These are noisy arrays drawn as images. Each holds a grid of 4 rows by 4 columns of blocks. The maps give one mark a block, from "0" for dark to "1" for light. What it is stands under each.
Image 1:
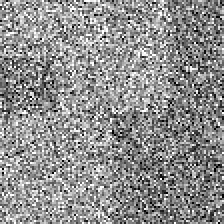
1110
0110
1100
1100
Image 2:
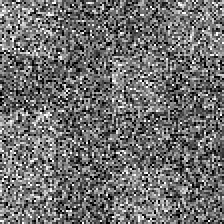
1001
0010
1000
1010
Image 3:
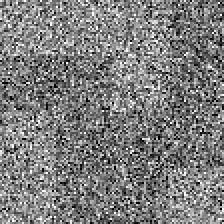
1110
0010
1000
1001
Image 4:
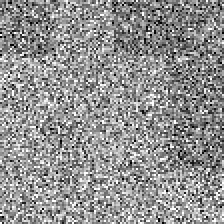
0100
1110
1110
1111
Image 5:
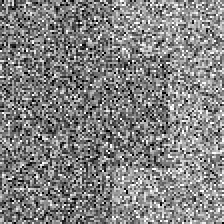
0011
0001
0001
0011
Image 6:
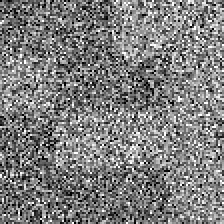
0011
1001
0111
0001
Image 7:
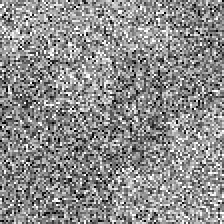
1110
0100
0001
0011
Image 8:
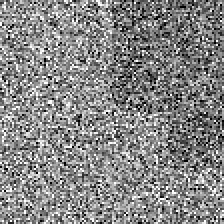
1100
1100
1110
1111
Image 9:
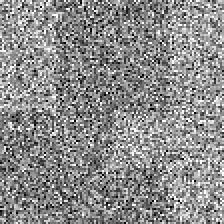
1001
1001
0011
0001
